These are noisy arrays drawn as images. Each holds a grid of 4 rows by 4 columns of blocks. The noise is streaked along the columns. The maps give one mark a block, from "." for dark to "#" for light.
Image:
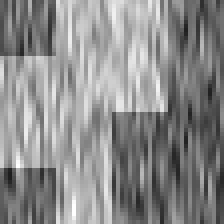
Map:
. # # .
# # # .
# # . .
. # . .
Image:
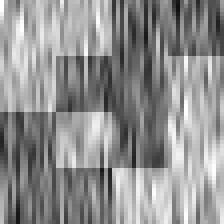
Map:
# # . .
# . . #
. # . #
. . # #
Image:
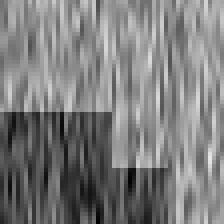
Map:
# # # #
# # # #
. . # #
. . . #
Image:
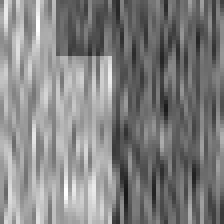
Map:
# . . .
# # . .
# # . .
# # . .
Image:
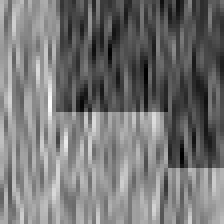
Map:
# . . .
# . . .
# # # .
# # # #
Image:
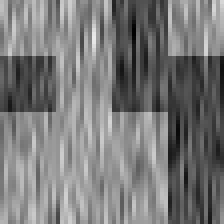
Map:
# # . #
. # . .
# # # .
# # # .
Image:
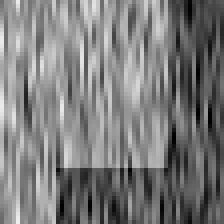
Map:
# # # .
# # # .
# # # .
# . . .
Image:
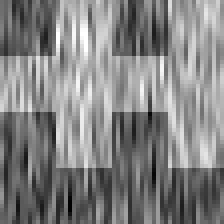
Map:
. # . #
# # # #
. # . #
. . . .
